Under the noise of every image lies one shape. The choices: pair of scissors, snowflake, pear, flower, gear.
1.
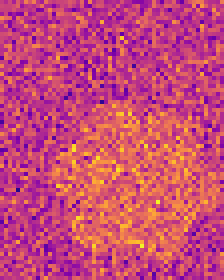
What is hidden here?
light flower
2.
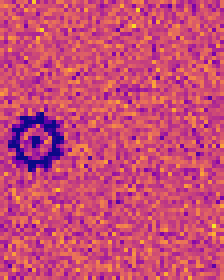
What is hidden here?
dark gear, middle left
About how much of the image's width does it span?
a quarter
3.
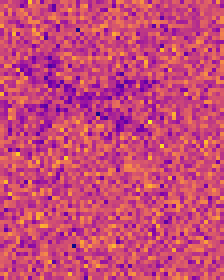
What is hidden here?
dark pair of scissors
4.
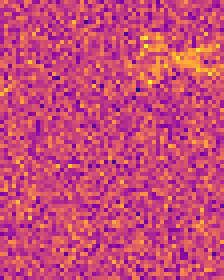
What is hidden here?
light pair of scissors, top right
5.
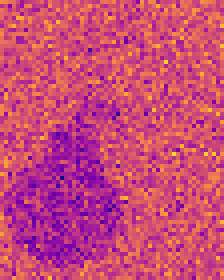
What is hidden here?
dark pear
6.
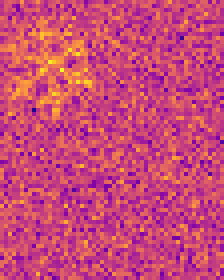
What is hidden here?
light snowflake, top left
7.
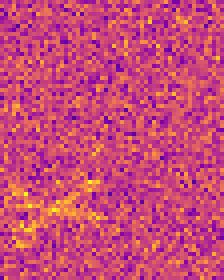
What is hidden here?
light pair of scissors
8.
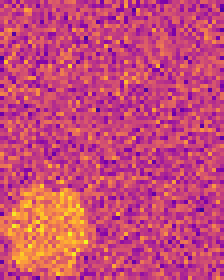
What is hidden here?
light flower, bottom left
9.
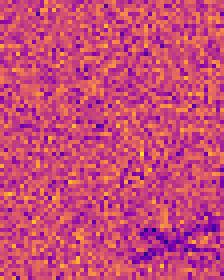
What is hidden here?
dark pair of scissors, bottom right
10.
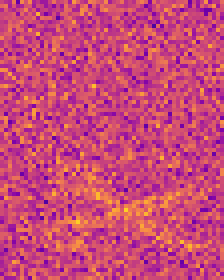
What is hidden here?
light pair of scissors
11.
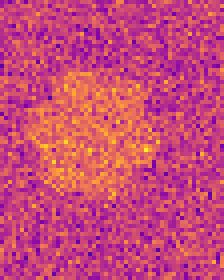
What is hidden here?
light flower
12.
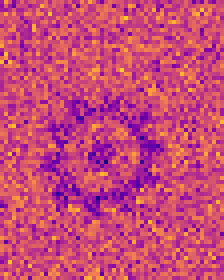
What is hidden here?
dark gear
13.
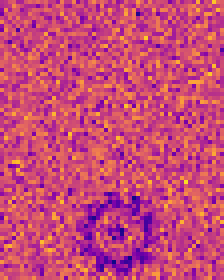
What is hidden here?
dark gear, bottom middle
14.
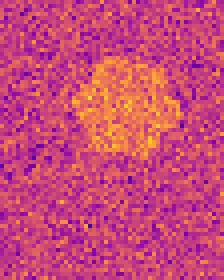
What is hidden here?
light flower
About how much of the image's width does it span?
half
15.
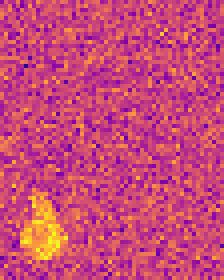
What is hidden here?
light pear, bottom left
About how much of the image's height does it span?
a quarter
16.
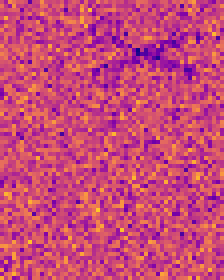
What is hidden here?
dark pair of scissors
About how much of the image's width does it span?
half
